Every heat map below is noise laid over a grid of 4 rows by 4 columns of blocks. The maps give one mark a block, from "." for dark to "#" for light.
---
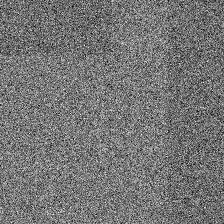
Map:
. . # .
# # # .
# # # .
# # # .
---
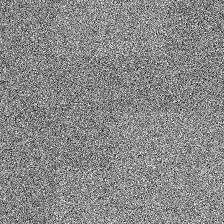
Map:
. # # .
. . . .
. . # #
. # # #
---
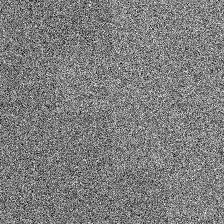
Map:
. . # #
. # # #
. . # #
. . . #
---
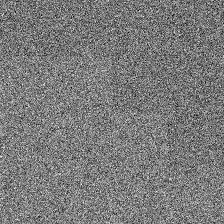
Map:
. . . .
# # . .
# # # .
# # # #
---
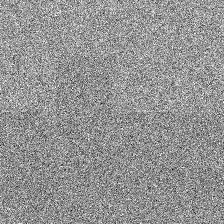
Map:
# # # #
# . # #
. . . .
. . . .
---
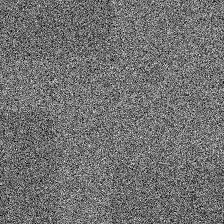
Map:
. . # #
# # # #
. # # #
. # . .
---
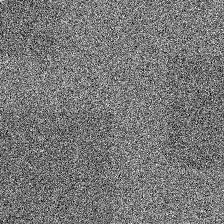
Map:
. # # #
# # # .
. . # .
. . # #
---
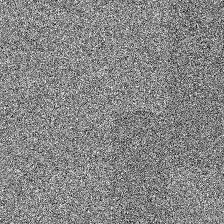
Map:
# # # .
# # # .
# # . .
# # . #
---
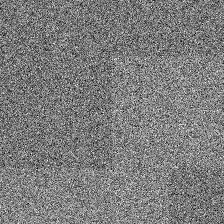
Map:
. . . .
. . # #
. . # #
# # # .
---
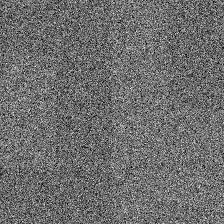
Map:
. . # .
# . # .
# . # #
. . # #
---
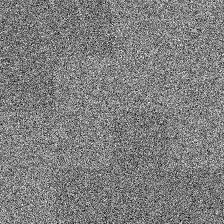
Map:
. . # #
. # # #
# # . #
# . . .
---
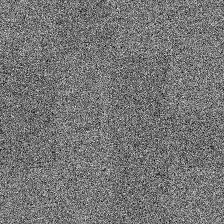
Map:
# . # #
. # . #
. # . .
# # . #
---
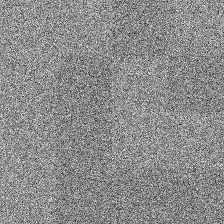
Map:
# # . #
# . # .
# . # #
# . . .
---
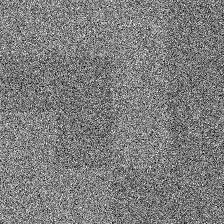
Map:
# # # .
. . # .
# . # .
# # . .
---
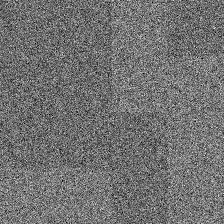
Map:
. . # .
. . # #
. . . #
# # . #
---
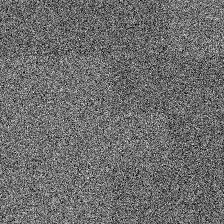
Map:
. . . #
# # . .
# # # .
# # . .
